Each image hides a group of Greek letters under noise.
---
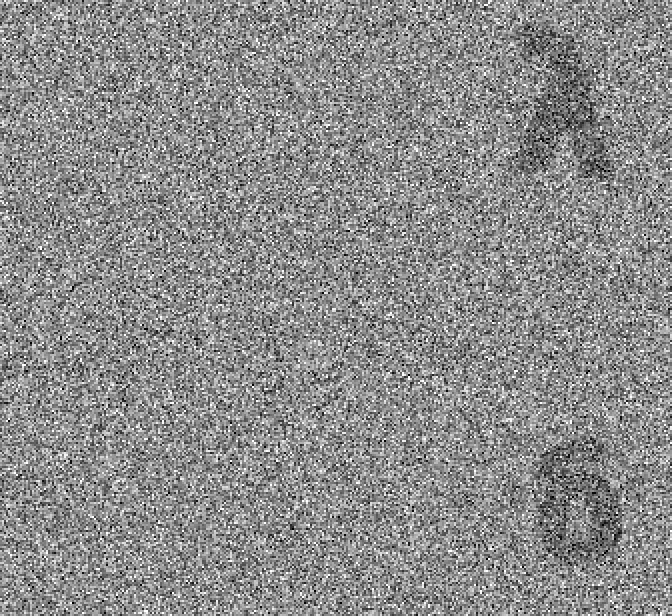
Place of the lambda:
top right
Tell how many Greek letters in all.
2
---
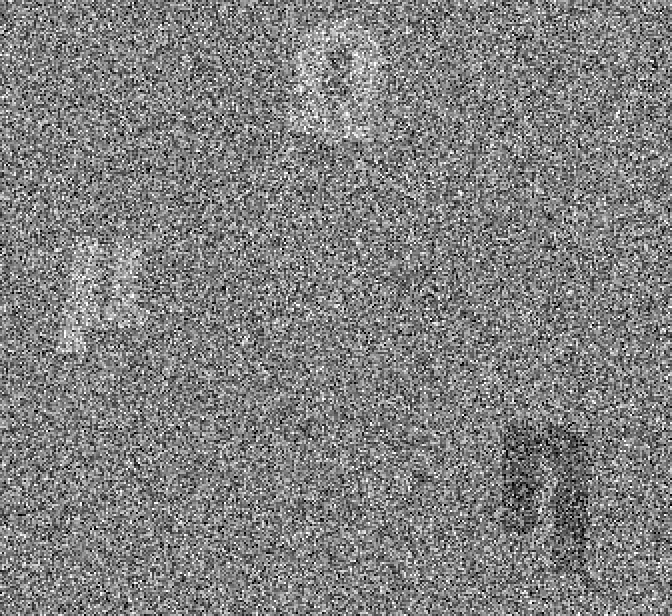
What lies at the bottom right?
eta
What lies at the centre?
nothing
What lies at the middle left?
mu
